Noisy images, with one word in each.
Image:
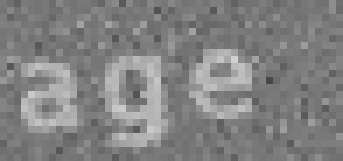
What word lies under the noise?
age
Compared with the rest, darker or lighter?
lighter
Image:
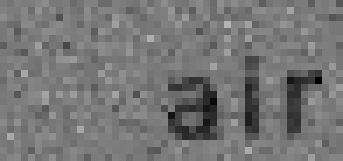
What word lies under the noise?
air
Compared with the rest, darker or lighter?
darker
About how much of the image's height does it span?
half
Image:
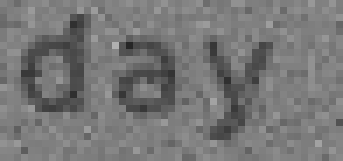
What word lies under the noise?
day
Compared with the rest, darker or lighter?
darker
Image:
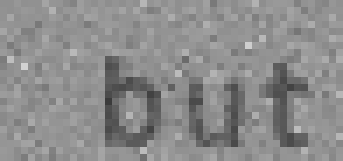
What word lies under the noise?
but
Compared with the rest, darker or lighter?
darker
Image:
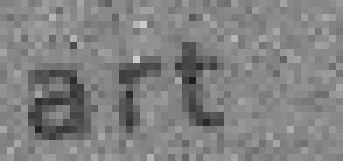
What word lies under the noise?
art
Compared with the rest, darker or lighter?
darker
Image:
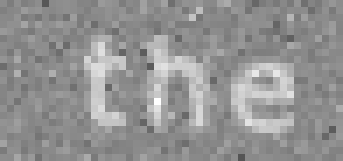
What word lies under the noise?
the
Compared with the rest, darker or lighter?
lighter
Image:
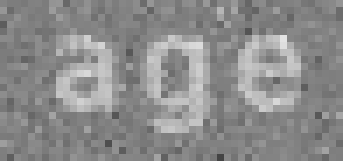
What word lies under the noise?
age
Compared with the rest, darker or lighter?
lighter
